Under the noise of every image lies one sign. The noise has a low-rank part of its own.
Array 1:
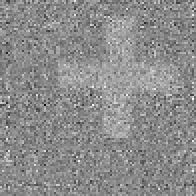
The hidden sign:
plus sign
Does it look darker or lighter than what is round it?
lighter
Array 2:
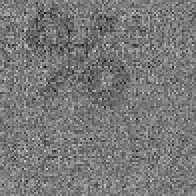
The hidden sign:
percent sign
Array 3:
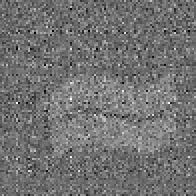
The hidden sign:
approximately sign
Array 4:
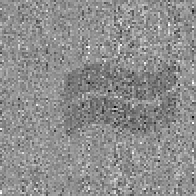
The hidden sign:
approximately sign
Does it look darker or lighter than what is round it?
darker
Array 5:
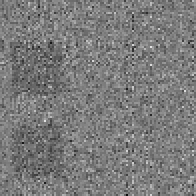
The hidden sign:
colon
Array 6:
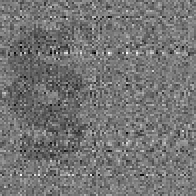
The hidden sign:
section sign
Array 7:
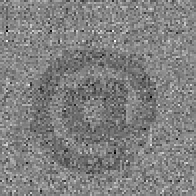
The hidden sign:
at sign
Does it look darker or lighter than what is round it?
darker
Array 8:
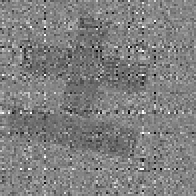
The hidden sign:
plus-minus sign
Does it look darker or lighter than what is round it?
darker
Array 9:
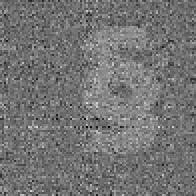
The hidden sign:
section sign
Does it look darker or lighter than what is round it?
lighter
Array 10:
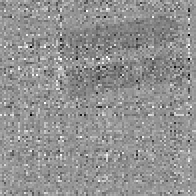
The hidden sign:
equals sign
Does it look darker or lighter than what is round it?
darker
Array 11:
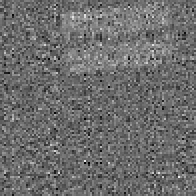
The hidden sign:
equals sign
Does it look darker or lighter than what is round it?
lighter
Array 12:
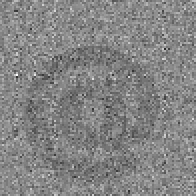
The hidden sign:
at sign
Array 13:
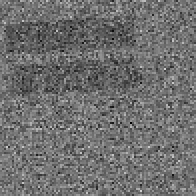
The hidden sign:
equals sign
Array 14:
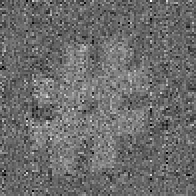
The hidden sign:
hash sign
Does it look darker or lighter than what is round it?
lighter
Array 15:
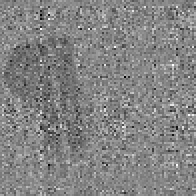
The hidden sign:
pilcrow
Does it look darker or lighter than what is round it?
darker
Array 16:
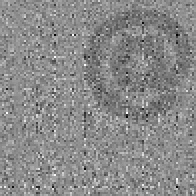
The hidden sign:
at sign
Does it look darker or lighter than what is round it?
darker
